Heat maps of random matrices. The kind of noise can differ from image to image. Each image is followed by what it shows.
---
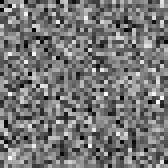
independent entries
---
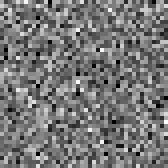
independent entries
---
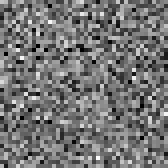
independent entries
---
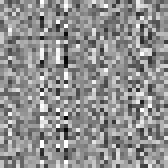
columns of uneven size
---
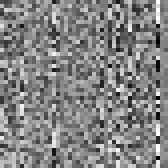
columns of uneven size
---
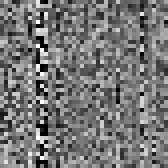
columns of uneven size
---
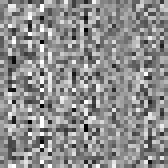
columns of uneven size
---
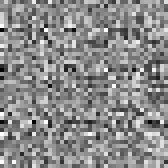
low rank plus noise
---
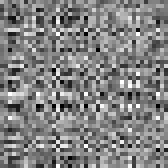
low rank plus noise
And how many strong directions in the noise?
one
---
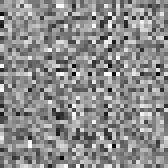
low rank plus noise
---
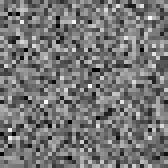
independent entries
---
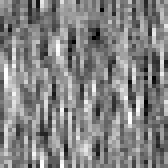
streaked along the columns
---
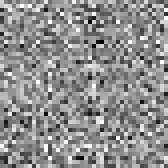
low rank plus noise
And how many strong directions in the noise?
three or four
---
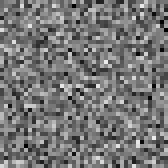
independent entries
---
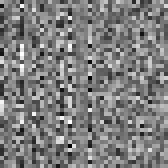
columns of uneven size
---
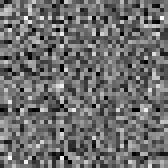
low rank plus noise
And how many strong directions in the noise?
three or four
